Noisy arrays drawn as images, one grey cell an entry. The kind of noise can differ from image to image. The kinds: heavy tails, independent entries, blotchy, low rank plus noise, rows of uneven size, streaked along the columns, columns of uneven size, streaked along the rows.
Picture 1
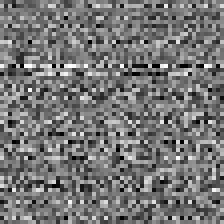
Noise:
rows of uneven size
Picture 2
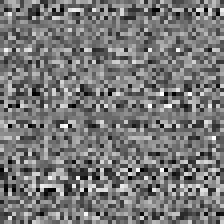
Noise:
rows of uneven size
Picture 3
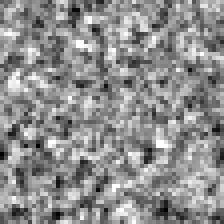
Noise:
blotchy
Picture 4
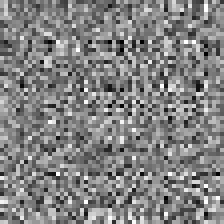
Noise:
low rank plus noise
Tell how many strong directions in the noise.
two
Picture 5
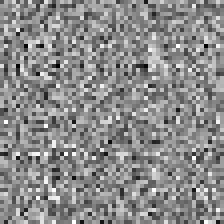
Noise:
low rank plus noise
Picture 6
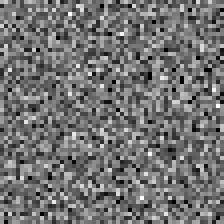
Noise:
independent entries
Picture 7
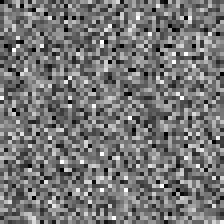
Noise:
independent entries
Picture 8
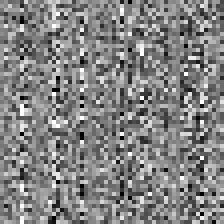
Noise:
columns of uneven size
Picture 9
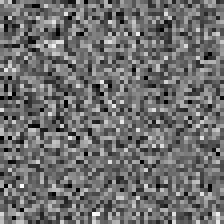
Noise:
low rank plus noise
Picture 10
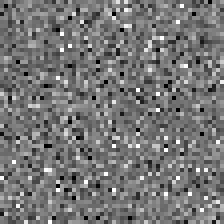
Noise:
heavy tails
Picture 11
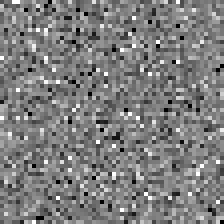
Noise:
heavy tails
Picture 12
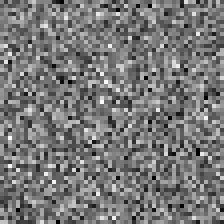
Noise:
independent entries
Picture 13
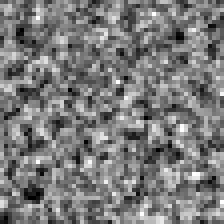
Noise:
blotchy
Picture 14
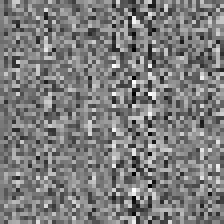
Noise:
columns of uneven size
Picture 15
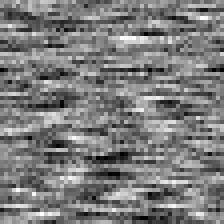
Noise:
streaked along the rows
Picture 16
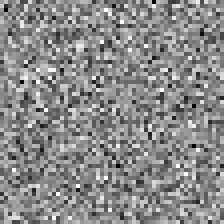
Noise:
independent entries
